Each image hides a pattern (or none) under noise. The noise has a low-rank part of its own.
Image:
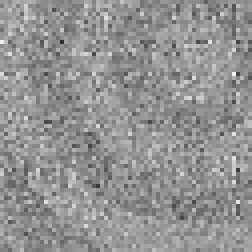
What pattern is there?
rings round one point
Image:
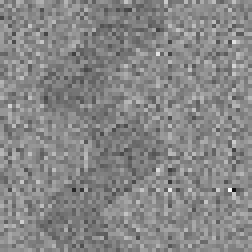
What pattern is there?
a wavy band
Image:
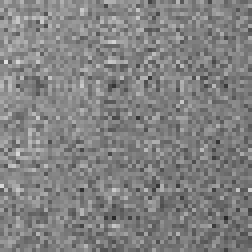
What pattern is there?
a smooth slope
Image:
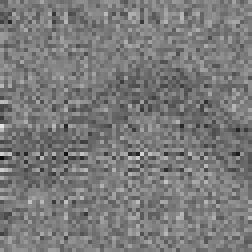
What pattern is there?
a wavy band
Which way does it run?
left to right
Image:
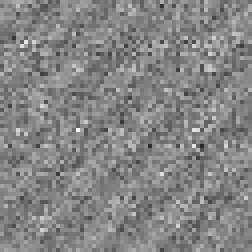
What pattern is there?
diagonal stripes
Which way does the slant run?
bottom left to top right
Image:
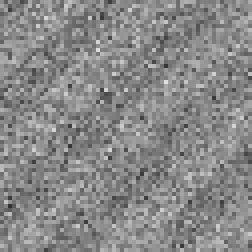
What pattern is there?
diagonal stripes
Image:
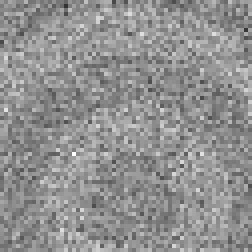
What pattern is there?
rings round one point
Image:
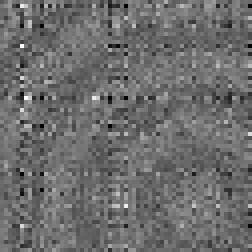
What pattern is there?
rings round one point
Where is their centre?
bottom right
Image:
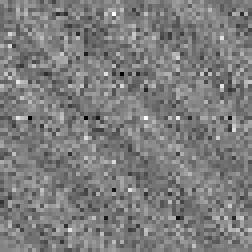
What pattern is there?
diagonal stripes
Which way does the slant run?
top left to bottom right
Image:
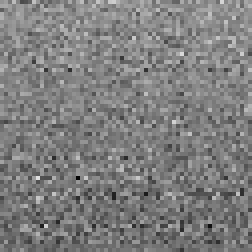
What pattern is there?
a smooth slope
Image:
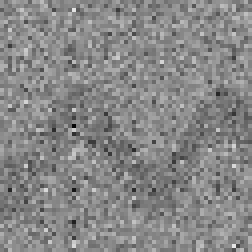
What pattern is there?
a wavy band
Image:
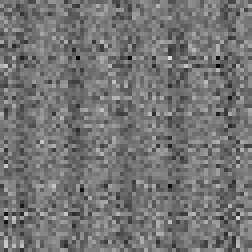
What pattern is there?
vertical stripes
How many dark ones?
5
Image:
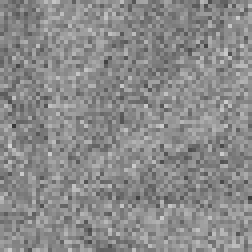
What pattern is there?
spokes from one point
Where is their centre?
bottom left
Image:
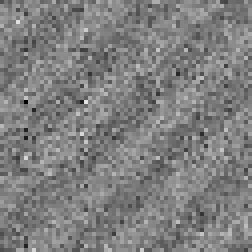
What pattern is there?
diagonal stripes
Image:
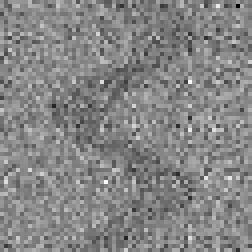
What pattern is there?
a wavy band
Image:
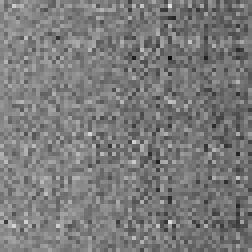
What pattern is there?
a smooth slope
